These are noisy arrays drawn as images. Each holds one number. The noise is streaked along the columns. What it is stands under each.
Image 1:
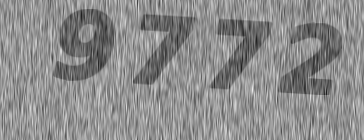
9772
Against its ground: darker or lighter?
darker
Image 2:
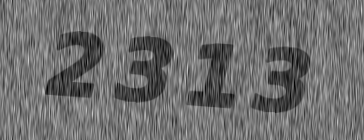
2313
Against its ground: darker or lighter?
darker
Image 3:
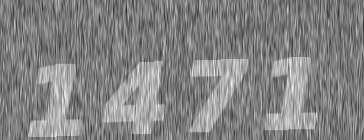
1471
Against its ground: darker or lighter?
lighter
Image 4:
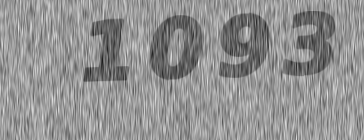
1093
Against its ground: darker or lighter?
darker
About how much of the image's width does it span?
two thirds
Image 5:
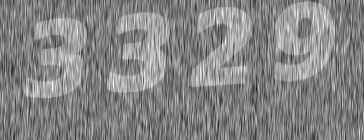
3329
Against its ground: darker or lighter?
lighter
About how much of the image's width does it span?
nearly all
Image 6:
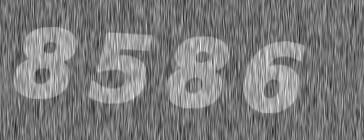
8586
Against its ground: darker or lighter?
lighter
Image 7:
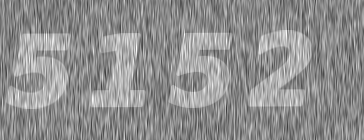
5152
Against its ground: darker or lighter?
lighter
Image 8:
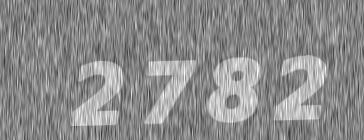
2782
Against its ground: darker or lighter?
lighter
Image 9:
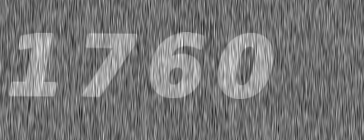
1760
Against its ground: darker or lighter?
lighter
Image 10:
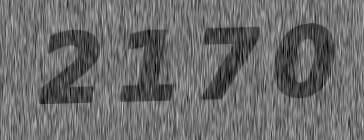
2170
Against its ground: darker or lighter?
darker
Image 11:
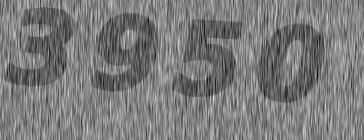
3950
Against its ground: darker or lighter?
darker
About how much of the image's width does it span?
nearly all
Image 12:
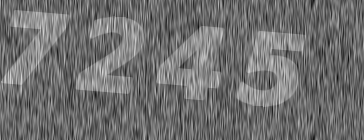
7245
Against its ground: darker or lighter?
lighter
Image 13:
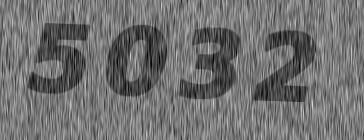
5032
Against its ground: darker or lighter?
darker
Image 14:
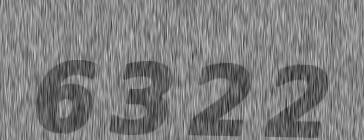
6322
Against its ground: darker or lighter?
darker
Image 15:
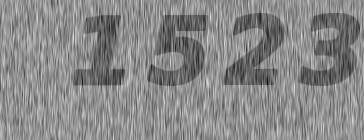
1523
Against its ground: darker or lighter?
darker
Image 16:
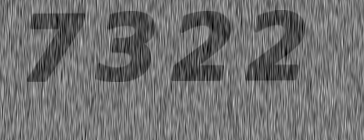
7322
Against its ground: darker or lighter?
darker
